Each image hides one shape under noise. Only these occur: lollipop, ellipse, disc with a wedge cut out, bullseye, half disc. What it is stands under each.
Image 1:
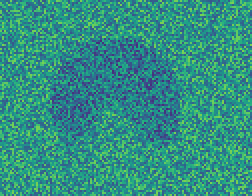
dark disc with a wedge cut out
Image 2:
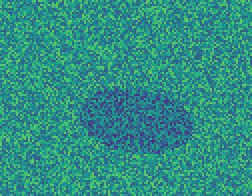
dark ellipse
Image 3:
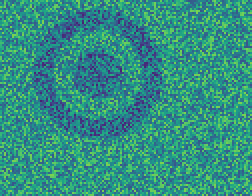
dark bullseye
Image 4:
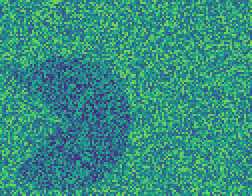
dark disc with a wedge cut out
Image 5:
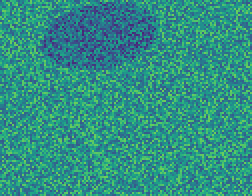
dark ellipse
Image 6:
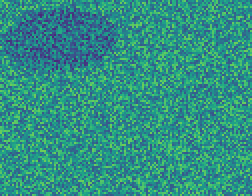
dark ellipse, top left
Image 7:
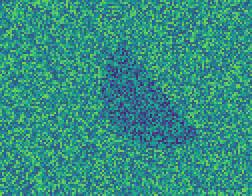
dark half disc
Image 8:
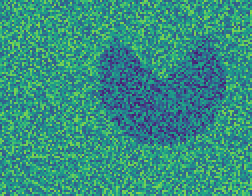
dark disc with a wedge cut out
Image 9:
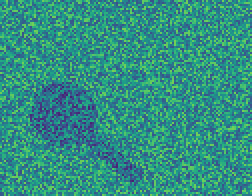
dark lollipop
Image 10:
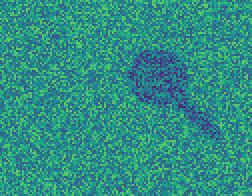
dark lollipop
